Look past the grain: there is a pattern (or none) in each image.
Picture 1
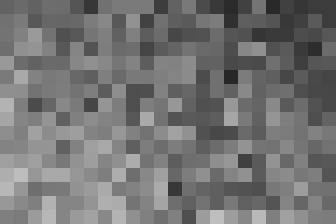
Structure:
a smooth slope
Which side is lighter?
bottom left
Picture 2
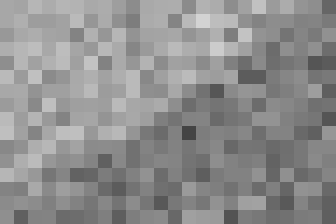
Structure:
a sharp edge
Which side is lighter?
top left
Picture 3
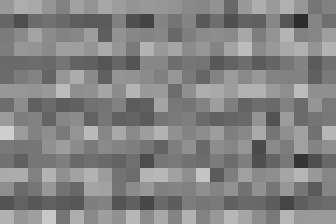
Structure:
horizontal stripes
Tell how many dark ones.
5
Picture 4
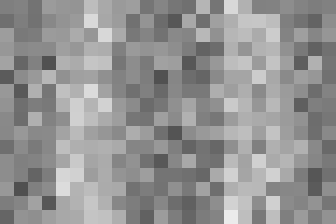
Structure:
vertical stripes
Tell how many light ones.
2
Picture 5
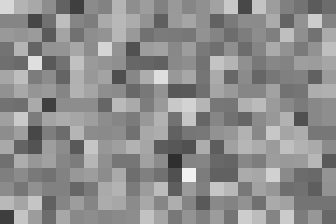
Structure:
only noise
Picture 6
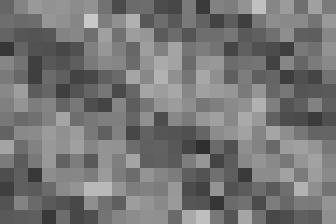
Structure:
diagonal stripes
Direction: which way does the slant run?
top left to bottom right
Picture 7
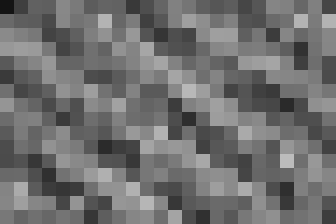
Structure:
diagonal stripes
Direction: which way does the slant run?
top left to bottom right
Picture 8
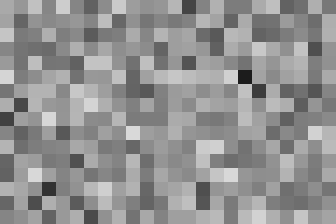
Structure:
only noise
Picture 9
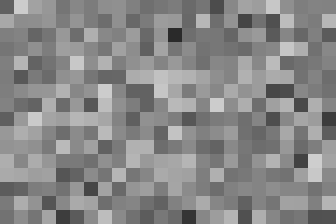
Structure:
only noise
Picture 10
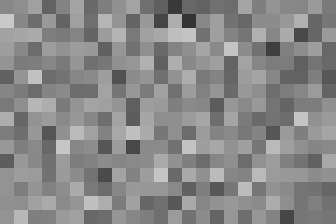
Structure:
only noise
